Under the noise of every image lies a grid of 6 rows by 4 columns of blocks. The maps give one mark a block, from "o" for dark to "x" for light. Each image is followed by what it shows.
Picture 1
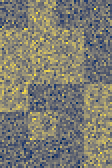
o x o o
x x x o
x x x o
x o o x
o x o x
o o o x
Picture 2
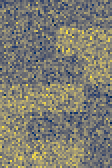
o o o o
o o x x
o o o x
x x x o
x o o o
x x x o
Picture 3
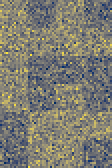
x o x o
x x x x
x o o o
x o x o
o x x x
o x x o
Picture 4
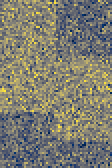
x x o o
x x o o
x x x x
x x x x
o o x x
o o o o
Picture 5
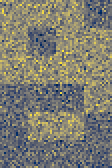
x x x o
x o x x
x x x x
o o o x
o x x o
o o o o
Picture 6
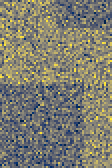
x x o o
x x x x
x x x x
o o o x
o o o x
o o o x
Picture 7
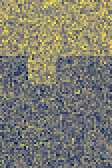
x x x x
x x x x
o x o o
o o o o
o o o o
o o o o
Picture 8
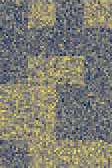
o x o x
o o o o
o x x o
x x o o
x x o o
o x x x
